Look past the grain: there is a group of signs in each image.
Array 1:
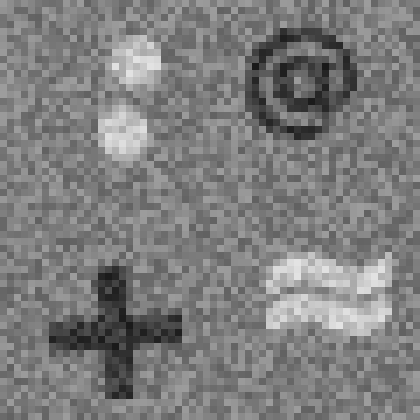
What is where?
top left: light colon; top right: dark at sign; bottom left: dark plus sign; bottom right: light approximately sign
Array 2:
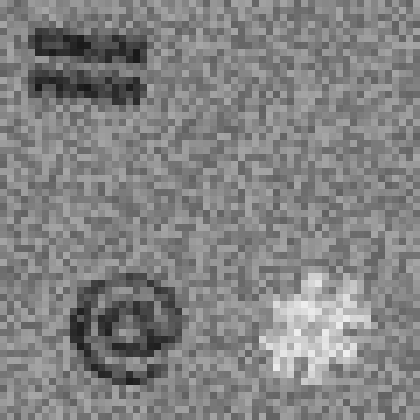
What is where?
top left: dark equals sign; bottom left: dark at sign; bottom right: light hash sign
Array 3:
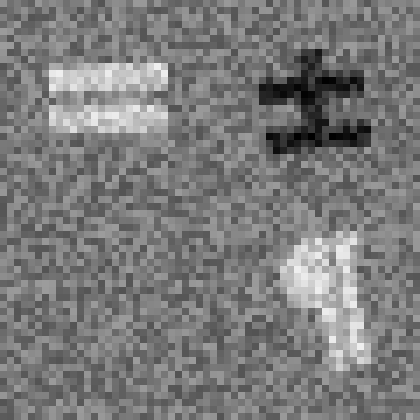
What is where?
top left: light equals sign; top right: dark plus-minus sign; bottom right: light pilcrow
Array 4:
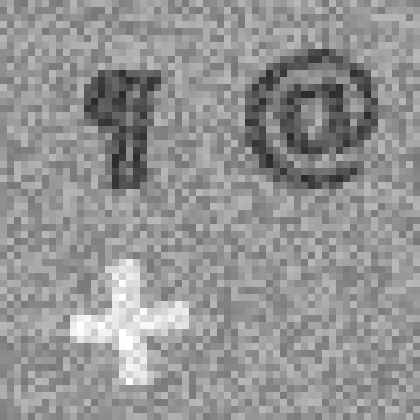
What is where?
top left: dark pilcrow; top right: dark at sign; bottom left: light plus sign
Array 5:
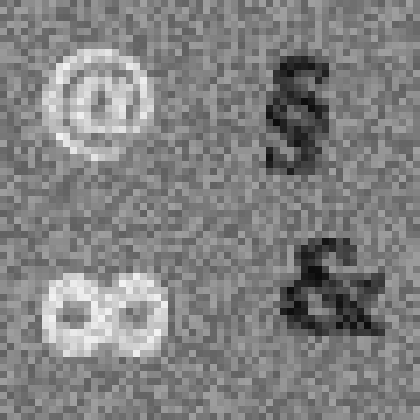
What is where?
top left: light at sign; top right: dark section sign; bottom left: light infinity sign; bottom right: dark ampersand
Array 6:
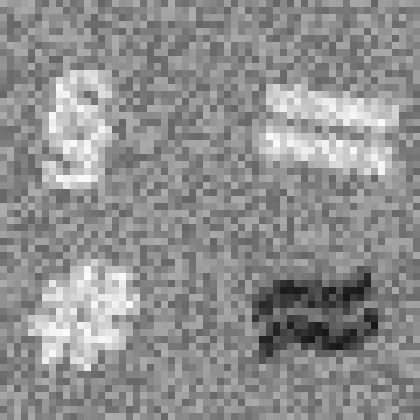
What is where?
top left: light section sign; top right: light equals sign; bottom left: light hash sign; bottom right: dark approximately sign
